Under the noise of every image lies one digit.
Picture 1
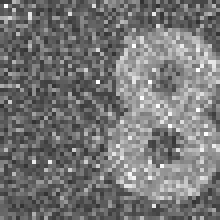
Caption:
light 8
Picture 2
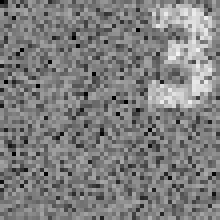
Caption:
light 3
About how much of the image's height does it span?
half
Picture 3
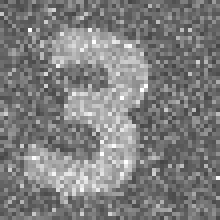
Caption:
light 3
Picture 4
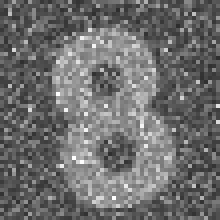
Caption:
light 8
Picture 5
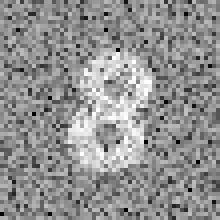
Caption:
light 8
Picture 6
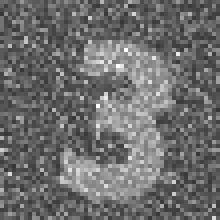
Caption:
light 3
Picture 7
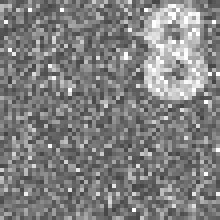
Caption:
light 8, top right
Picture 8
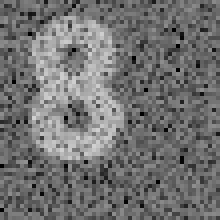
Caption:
light 8
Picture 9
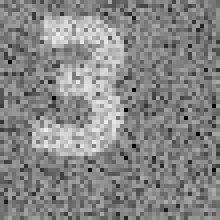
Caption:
light 3
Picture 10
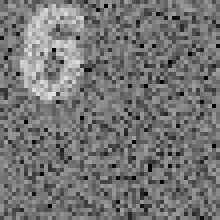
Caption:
light 6, top left
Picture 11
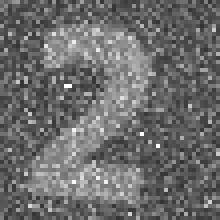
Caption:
light 2
